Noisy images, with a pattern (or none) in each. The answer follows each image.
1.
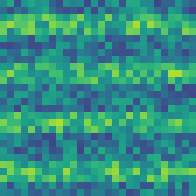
horizontal stripes
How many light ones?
4
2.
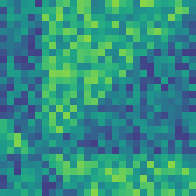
spokes from one point
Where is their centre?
bottom left
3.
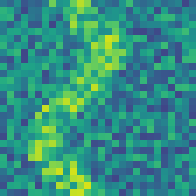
a wavy band
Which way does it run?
top to bottom
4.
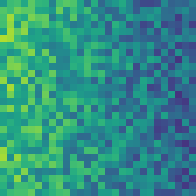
a smooth slope
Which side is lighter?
left
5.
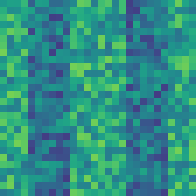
vertical stripes
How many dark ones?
2
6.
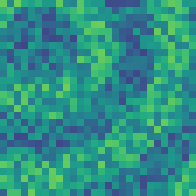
rings round one point
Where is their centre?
top left
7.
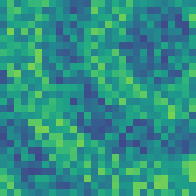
rings round one point
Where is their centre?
top right
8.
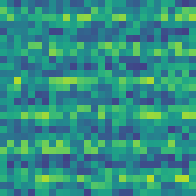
horizontal stripes
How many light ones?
6
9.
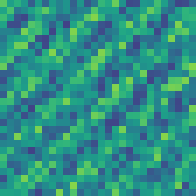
diagonal stripes
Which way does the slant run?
bottom left to top right
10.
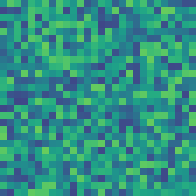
only noise
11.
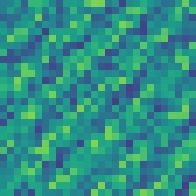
diagonal stripes
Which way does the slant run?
bottom left to top right
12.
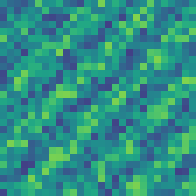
diagonal stripes
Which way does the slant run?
bottom left to top right
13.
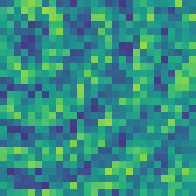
rings round one point
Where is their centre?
top left
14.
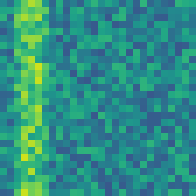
one vertical stripe
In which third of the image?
left
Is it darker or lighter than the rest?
lighter
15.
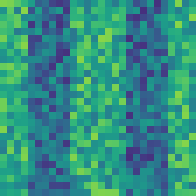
vertical stripes
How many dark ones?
2
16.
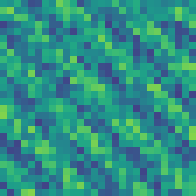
diagonal stripes
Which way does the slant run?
top left to bottom right
